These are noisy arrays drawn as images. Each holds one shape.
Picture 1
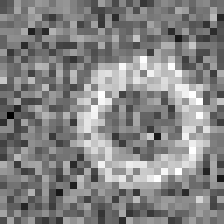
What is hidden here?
light ring
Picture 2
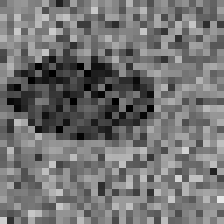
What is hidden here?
dark ellipse
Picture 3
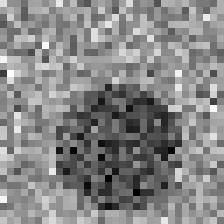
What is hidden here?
dark disc
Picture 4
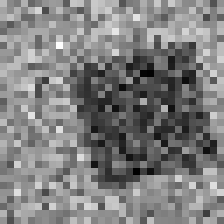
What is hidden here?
dark square
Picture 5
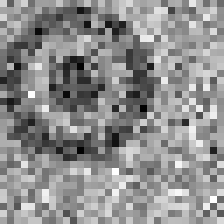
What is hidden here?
dark bullseye
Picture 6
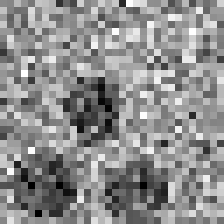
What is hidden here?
dark three dots
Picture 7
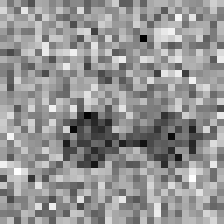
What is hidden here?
dark dumbbell
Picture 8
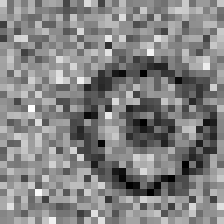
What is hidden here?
dark bullseye
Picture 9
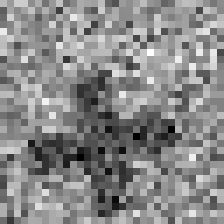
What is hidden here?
dark cross
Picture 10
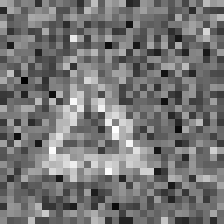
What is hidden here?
light triangle frame
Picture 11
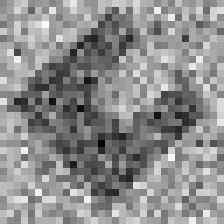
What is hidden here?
dark square with a notch
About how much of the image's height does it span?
nearly all
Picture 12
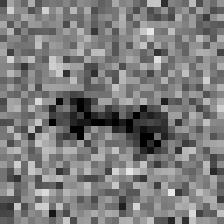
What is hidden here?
dark dumbbell
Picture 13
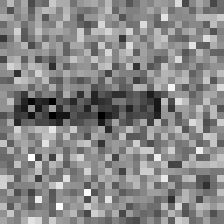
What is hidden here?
dark bar
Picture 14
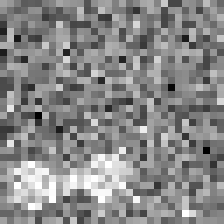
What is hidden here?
light dumbbell
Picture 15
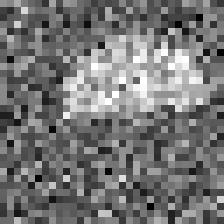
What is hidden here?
light half disc
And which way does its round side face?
up
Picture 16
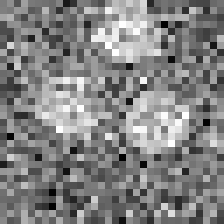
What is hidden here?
light three dots
